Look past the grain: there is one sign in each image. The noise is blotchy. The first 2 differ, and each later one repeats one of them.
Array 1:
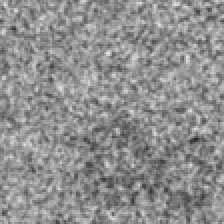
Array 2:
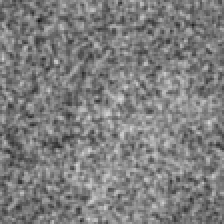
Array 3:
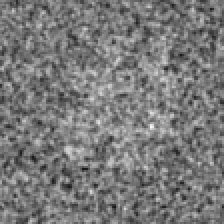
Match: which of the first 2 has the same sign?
2
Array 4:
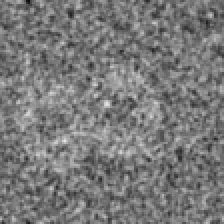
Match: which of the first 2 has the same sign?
1
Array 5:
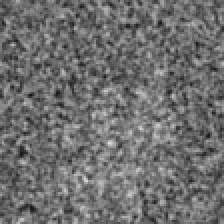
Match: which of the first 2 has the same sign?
2
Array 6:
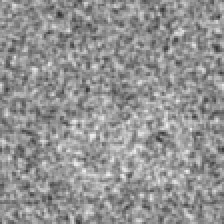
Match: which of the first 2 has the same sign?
1
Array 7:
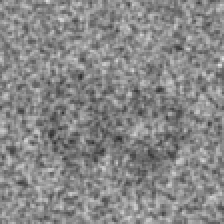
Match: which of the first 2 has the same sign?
1
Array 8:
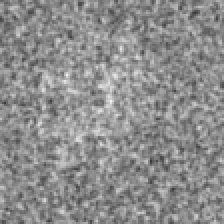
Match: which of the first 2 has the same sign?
2
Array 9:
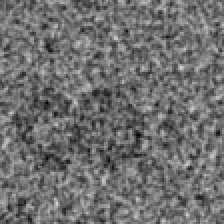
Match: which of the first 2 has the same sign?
1
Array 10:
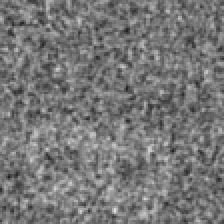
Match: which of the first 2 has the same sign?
1
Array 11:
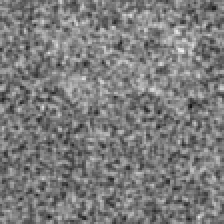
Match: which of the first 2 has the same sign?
1
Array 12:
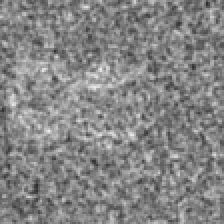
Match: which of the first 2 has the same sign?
1
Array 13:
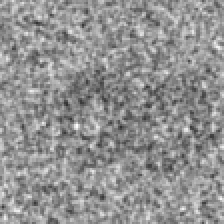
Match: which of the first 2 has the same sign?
1
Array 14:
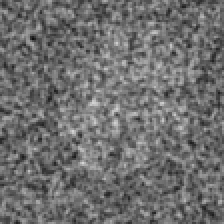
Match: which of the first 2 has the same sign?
2
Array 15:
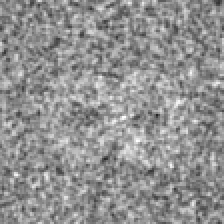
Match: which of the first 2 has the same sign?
1
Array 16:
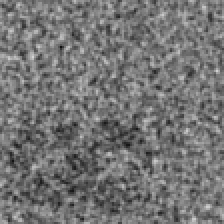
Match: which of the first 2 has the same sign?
1
